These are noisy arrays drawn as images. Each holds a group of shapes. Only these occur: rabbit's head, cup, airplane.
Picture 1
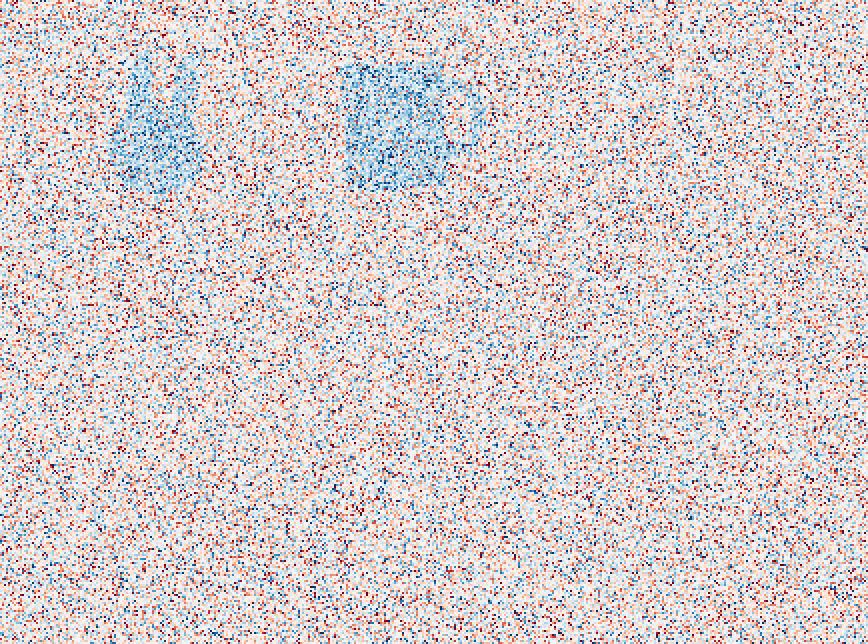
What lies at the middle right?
nothing
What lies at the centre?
nothing
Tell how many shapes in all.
2
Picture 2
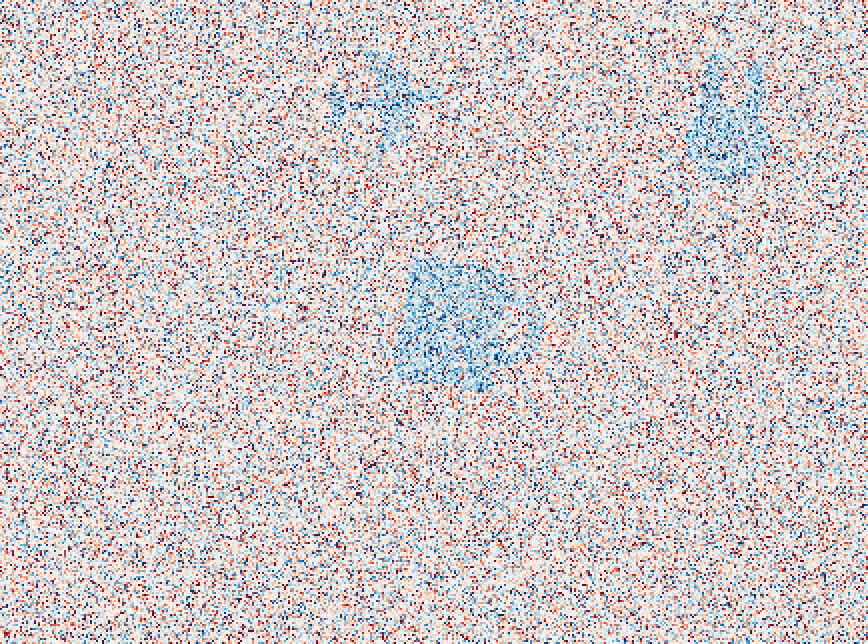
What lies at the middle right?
nothing
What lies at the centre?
cup
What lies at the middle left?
nothing
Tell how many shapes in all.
3
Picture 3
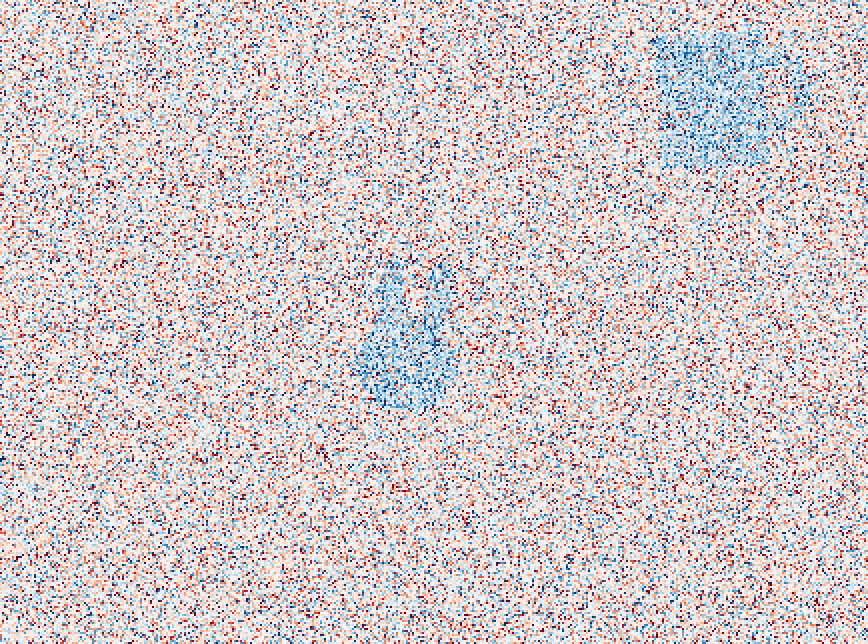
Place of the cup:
top right
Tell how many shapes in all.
2
